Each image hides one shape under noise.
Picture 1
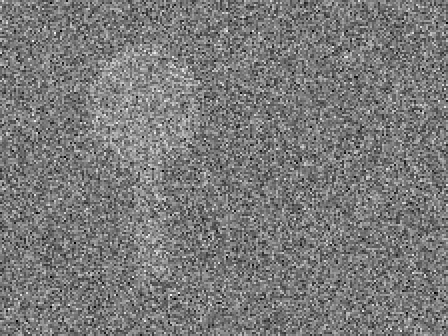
lollipop
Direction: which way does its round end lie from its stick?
up
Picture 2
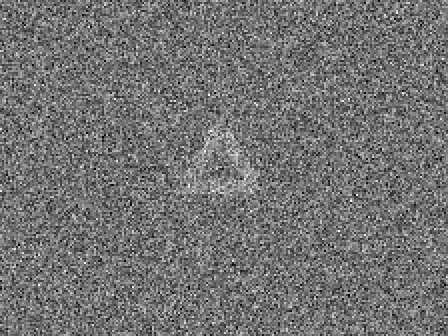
triangle frame
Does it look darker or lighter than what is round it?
lighter
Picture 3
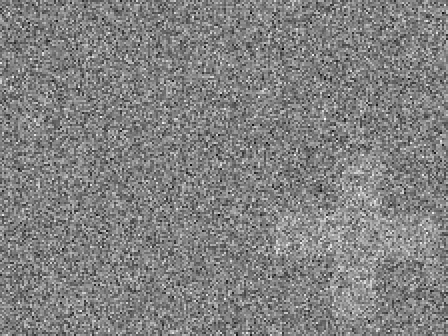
cross
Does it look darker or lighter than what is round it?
lighter
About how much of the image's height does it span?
half
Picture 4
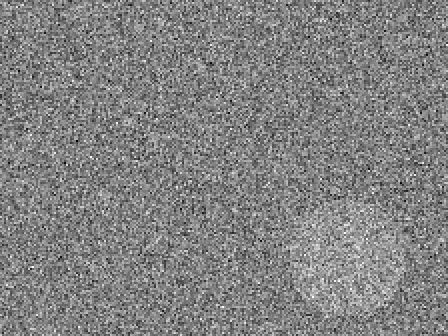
disc
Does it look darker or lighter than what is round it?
lighter
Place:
bottom right
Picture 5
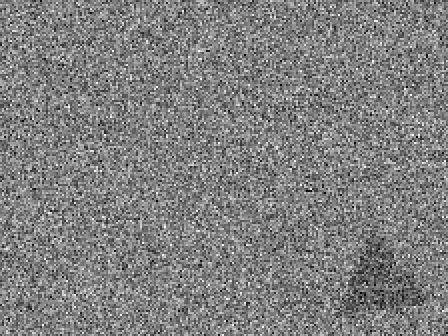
triangle
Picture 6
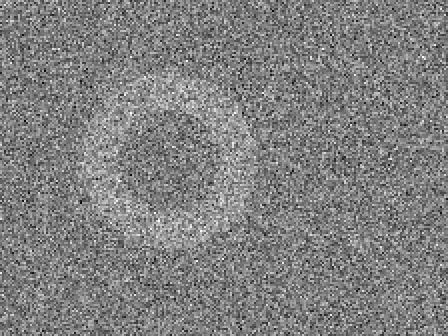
ring
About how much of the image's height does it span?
half
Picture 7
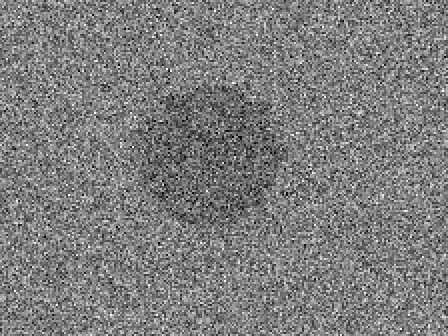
disc
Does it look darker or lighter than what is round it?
darker
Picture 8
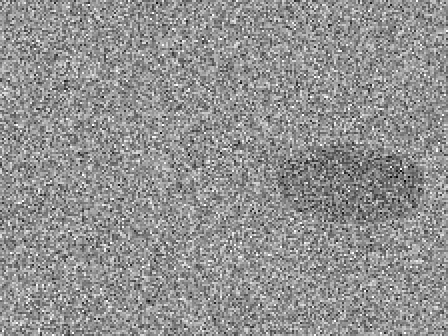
ellipse
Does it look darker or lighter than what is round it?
darker
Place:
middle right
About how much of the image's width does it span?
a third
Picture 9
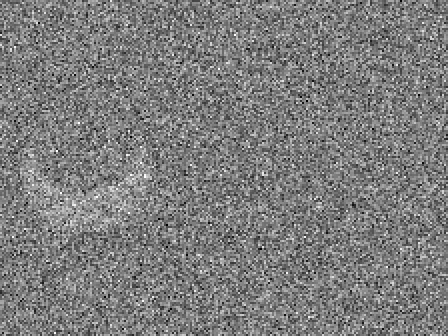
crescent
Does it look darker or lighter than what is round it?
lighter
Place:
middle left
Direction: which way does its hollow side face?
up
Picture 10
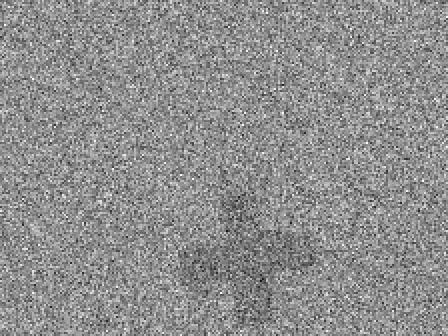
cross
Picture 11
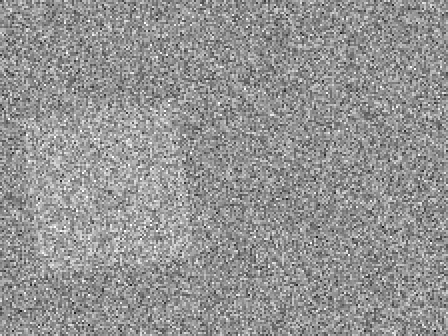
square
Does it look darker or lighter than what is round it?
lighter
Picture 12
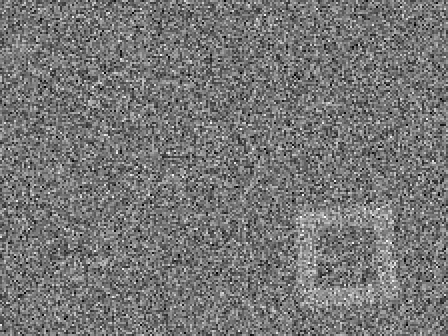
square frame
